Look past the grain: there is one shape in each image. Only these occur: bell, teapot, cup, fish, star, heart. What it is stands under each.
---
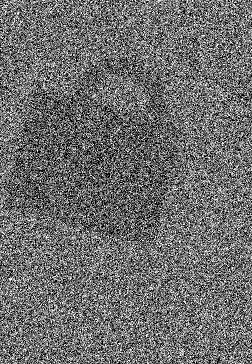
cup
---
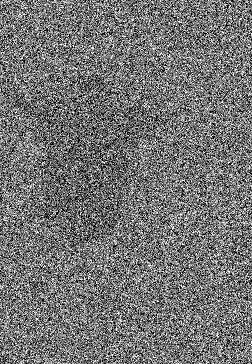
bell
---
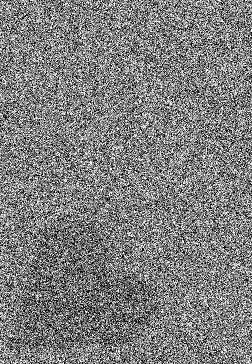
heart
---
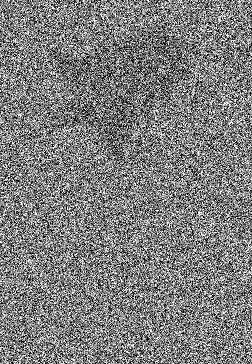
bell
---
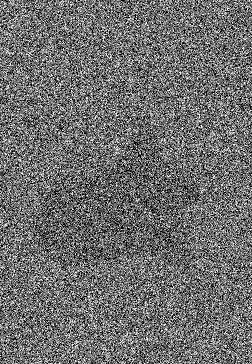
bell
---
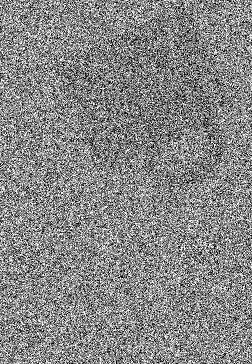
cup
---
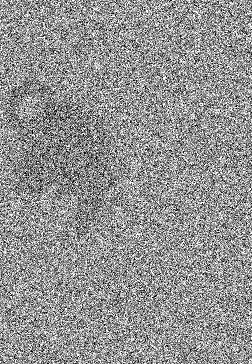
teapot
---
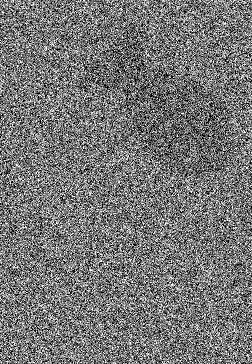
fish
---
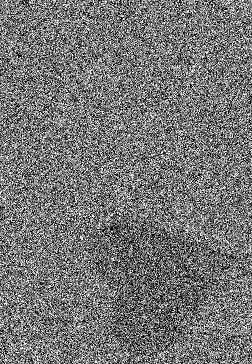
heart
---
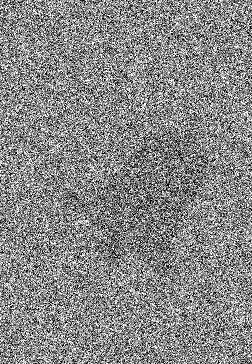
bell
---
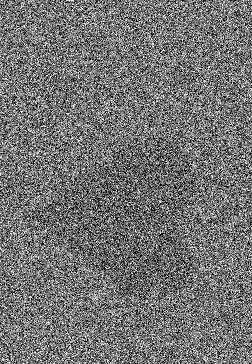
heart
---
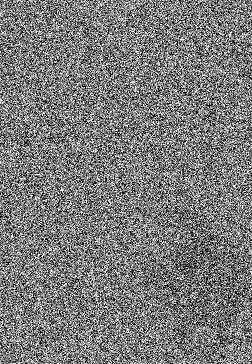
teapot
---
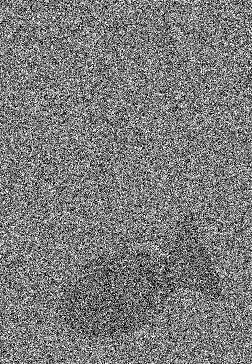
fish
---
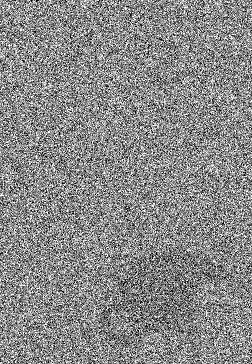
teapot
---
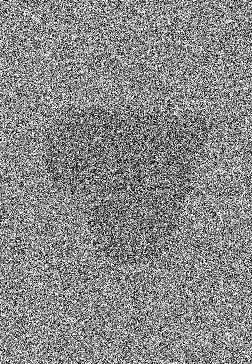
heart
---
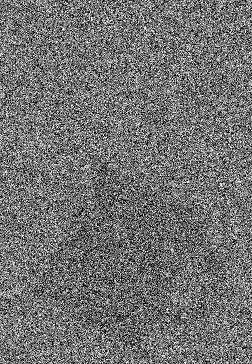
cup
